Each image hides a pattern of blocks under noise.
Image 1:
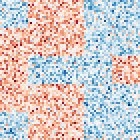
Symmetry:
top and bottom mirror each other
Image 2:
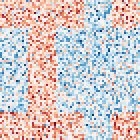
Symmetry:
top and bottom mirror each other
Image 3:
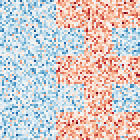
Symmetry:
top and bottom mirror each other
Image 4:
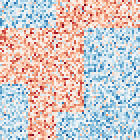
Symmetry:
no symmetry
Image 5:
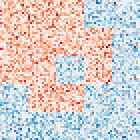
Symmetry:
mirrored about the diagonal from the top left
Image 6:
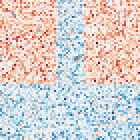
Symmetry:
left and right mirror each other
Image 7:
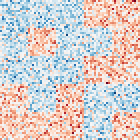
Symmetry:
mirrored about the diagonal from the top left
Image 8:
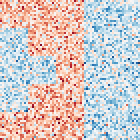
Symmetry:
top and bottom mirror each other
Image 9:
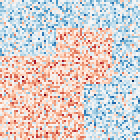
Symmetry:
mirrored about the diagonal from the bottom left
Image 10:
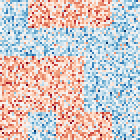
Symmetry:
no symmetry
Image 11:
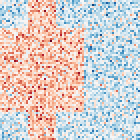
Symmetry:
top and bottom mirror each other
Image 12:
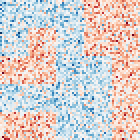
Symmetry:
no symmetry
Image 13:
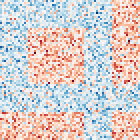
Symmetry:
mirrored about the diagonal from the top left
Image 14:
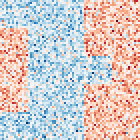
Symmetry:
top and bottom mirror each other
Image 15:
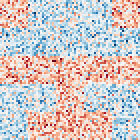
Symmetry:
left and right mirror each other
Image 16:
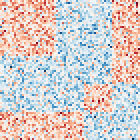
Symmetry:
mirrored about the diagonal from the top left
